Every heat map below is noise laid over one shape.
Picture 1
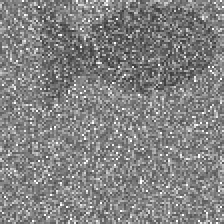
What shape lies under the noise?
fish
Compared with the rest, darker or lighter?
darker
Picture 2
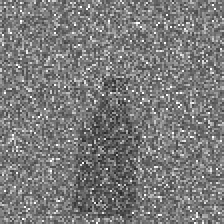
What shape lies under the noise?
bottle
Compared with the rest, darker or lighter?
darker
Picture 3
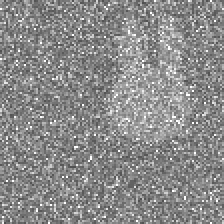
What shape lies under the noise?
rabbit's head
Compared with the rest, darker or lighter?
lighter
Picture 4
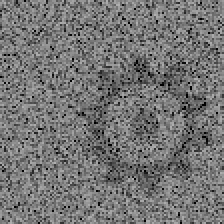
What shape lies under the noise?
gear
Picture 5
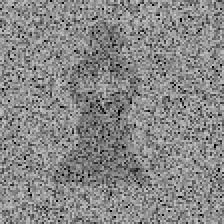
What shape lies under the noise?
chess bishop
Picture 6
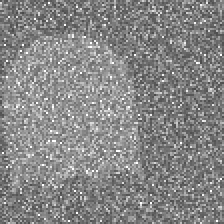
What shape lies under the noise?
ghost
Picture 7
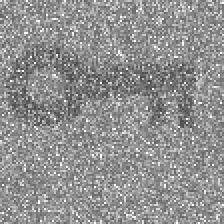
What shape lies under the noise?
key
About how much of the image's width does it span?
nearly all
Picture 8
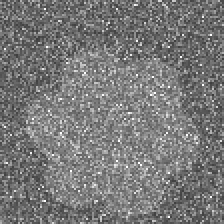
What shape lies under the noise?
flower
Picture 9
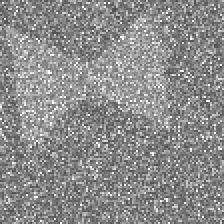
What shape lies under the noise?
bow tie
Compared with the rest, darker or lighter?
lighter
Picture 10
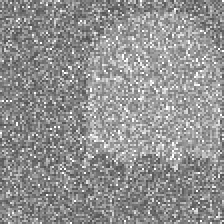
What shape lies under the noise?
ghost
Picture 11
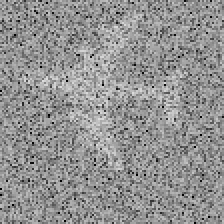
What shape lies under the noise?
airplane
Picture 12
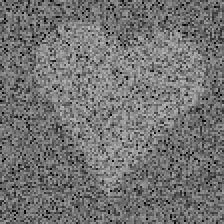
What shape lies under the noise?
heart
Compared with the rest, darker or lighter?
lighter
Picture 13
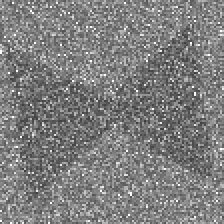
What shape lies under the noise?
bow tie
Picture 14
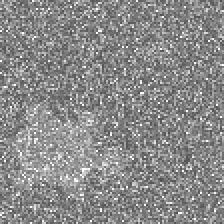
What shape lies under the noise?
turtle
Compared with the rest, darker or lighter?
lighter
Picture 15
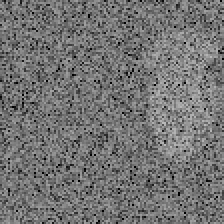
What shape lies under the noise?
footprint
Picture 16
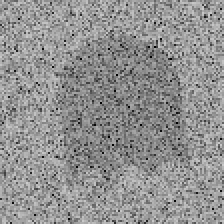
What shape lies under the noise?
ghost
